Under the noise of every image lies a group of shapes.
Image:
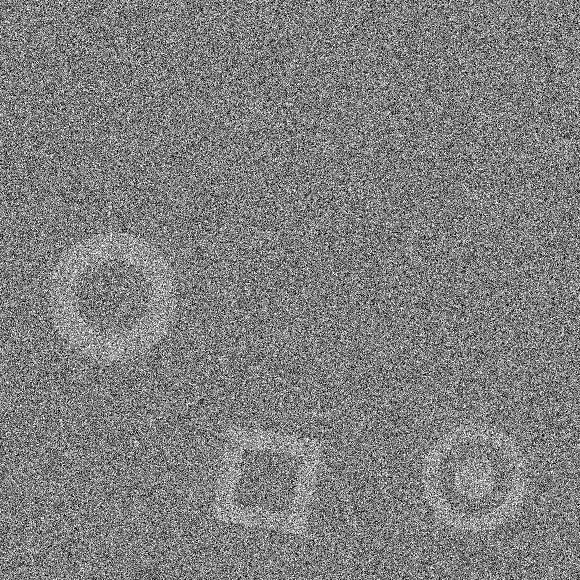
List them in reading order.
middle left: light ring; bottom middle: light square frame; bottom right: light bullseye
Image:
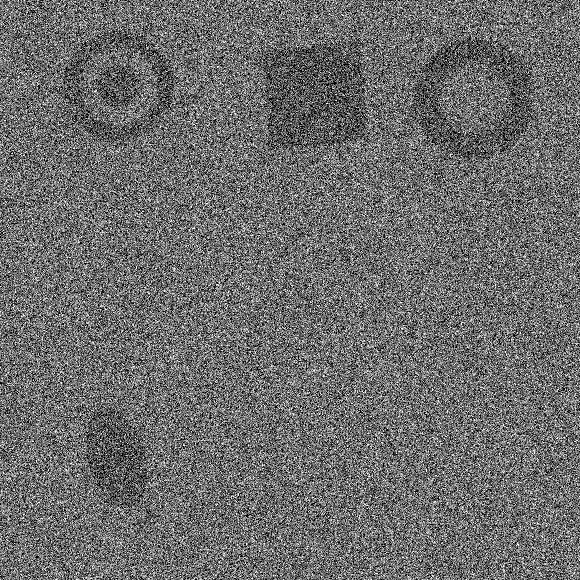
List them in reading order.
top left: dark bullseye; top middle: dark square; top right: dark ring; bottom left: dark ellipse
